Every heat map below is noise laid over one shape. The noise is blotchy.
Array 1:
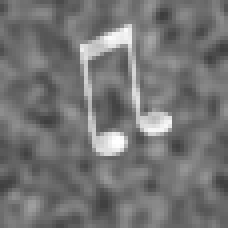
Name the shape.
pair of musical notes
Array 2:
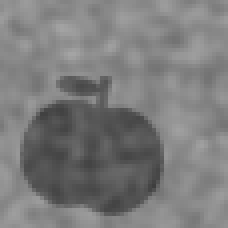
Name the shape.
apple
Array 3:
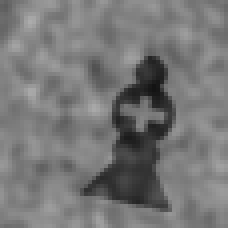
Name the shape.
chess bishop
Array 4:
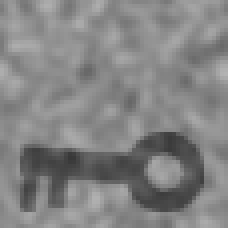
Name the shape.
key
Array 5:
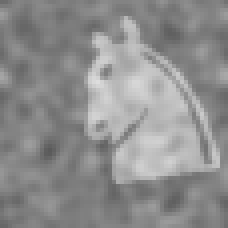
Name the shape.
chess knight
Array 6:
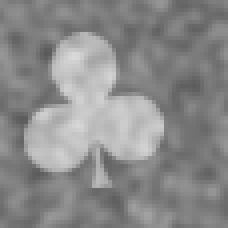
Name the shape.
club
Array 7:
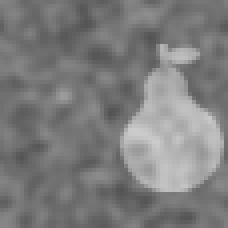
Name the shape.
pear
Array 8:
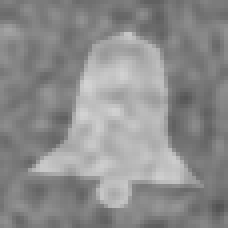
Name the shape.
bell
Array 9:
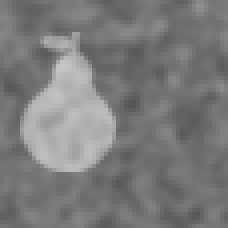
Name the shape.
pear
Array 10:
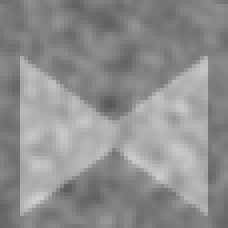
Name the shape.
bow tie
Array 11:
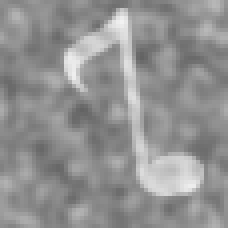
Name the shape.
musical note
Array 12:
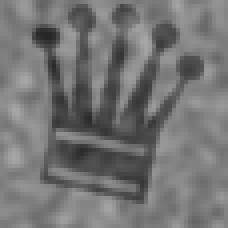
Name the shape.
chess queen
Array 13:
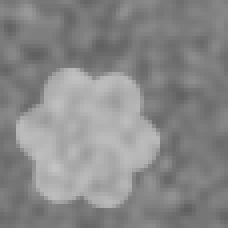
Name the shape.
flower
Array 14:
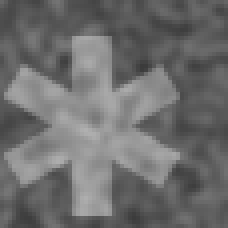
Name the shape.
asterisk
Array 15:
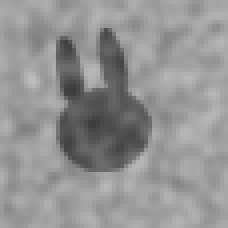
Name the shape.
rabbit's head
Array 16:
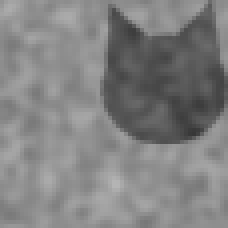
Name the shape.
cat's head
